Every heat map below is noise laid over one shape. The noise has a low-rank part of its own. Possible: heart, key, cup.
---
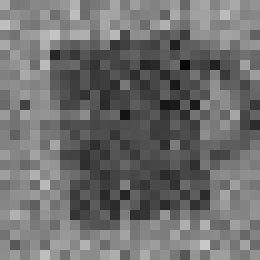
cup
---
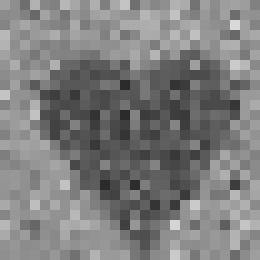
heart
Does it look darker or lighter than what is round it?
darker
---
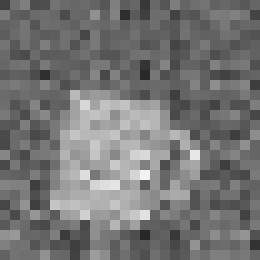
cup
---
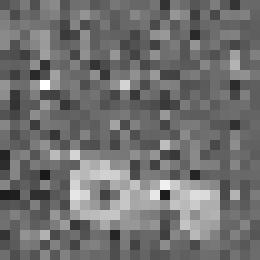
key
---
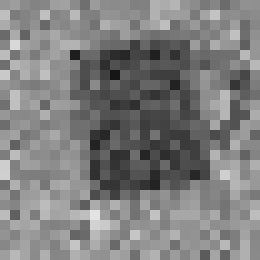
cup
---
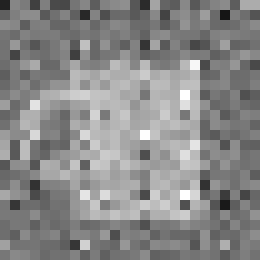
cup
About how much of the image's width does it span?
two thirds
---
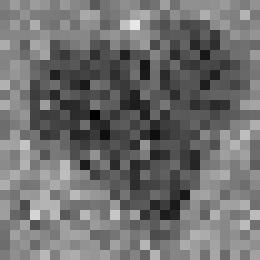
heart
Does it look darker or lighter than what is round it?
darker
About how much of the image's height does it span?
nearly all
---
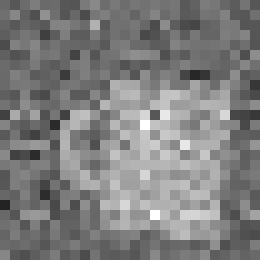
cup
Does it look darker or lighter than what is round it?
lighter
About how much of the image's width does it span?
two thirds
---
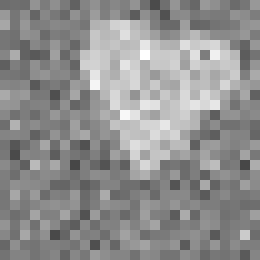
heart
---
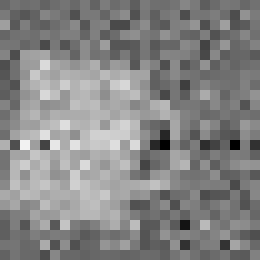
cup
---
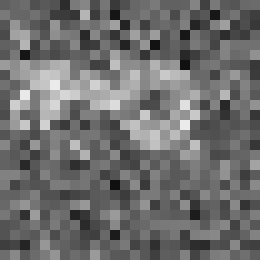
key
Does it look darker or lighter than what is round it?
lighter
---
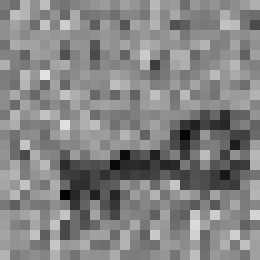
key
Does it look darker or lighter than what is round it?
darker
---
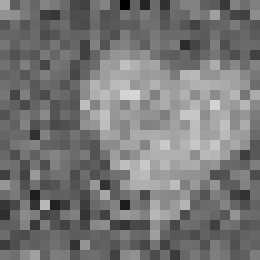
heart
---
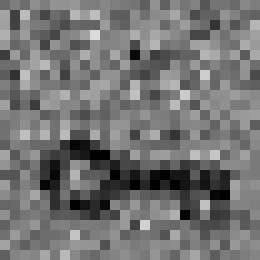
key
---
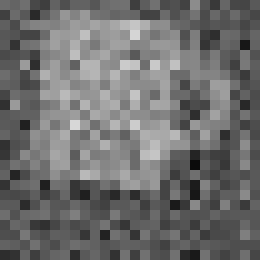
cup
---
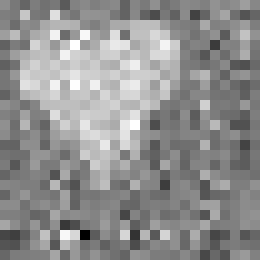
heart
